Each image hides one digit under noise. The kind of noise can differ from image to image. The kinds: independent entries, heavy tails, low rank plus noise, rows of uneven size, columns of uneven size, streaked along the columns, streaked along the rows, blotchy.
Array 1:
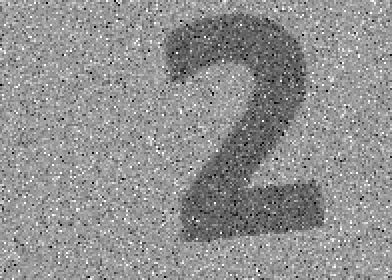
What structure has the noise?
heavy tails
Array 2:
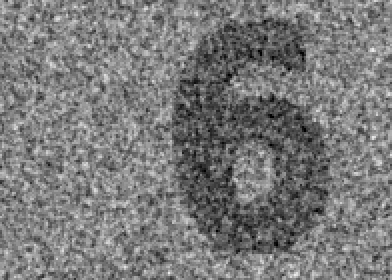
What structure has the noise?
blotchy
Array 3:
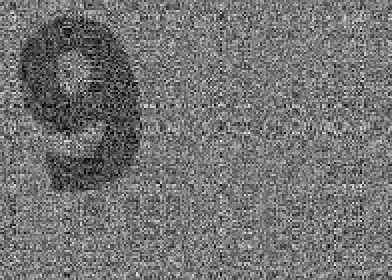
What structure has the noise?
low rank plus noise
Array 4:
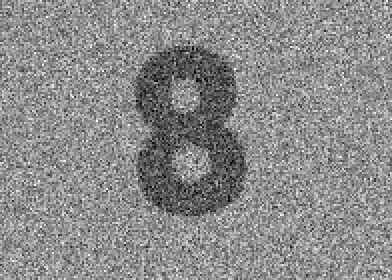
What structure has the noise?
independent entries
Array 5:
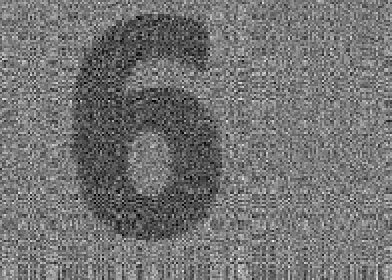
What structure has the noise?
low rank plus noise
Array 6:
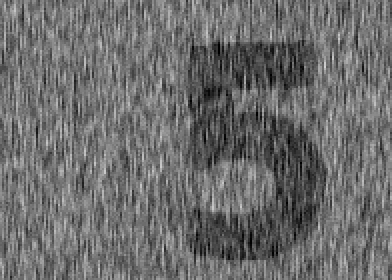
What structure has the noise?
streaked along the columns
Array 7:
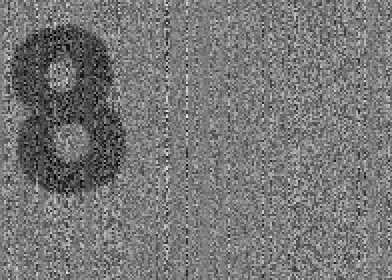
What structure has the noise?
columns of uneven size
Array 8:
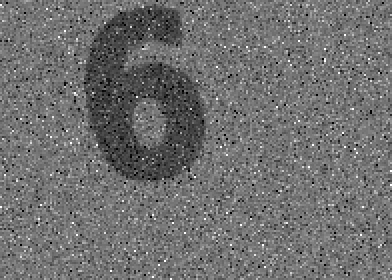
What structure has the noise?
heavy tails
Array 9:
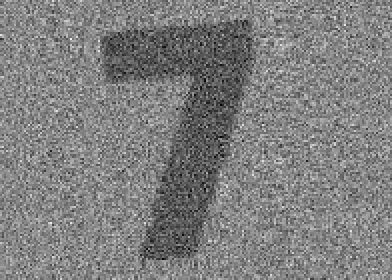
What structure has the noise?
low rank plus noise
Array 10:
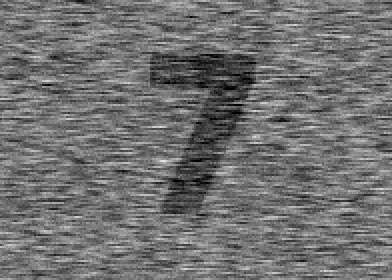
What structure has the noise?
streaked along the rows
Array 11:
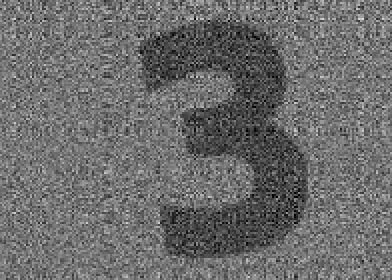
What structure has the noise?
low rank plus noise
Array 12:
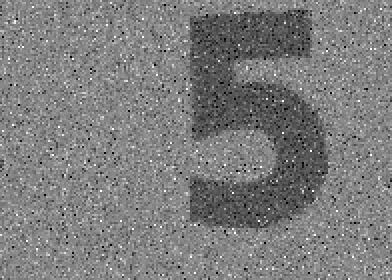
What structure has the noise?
heavy tails
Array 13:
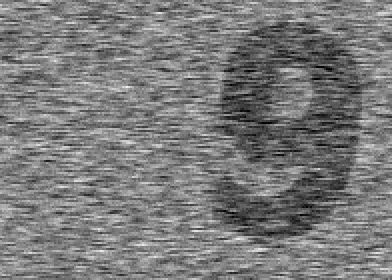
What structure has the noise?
streaked along the rows
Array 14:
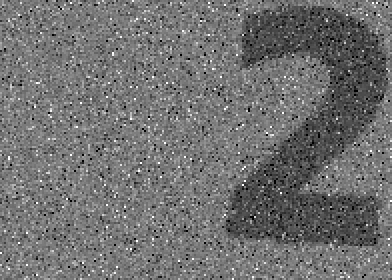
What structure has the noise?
heavy tails
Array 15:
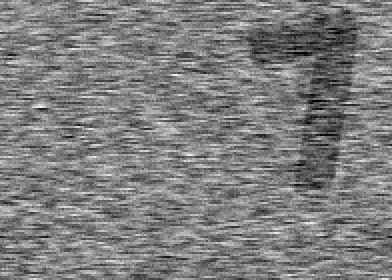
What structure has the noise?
streaked along the rows
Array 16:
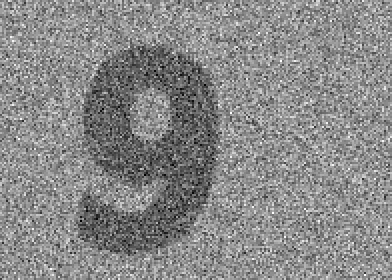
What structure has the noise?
independent entries
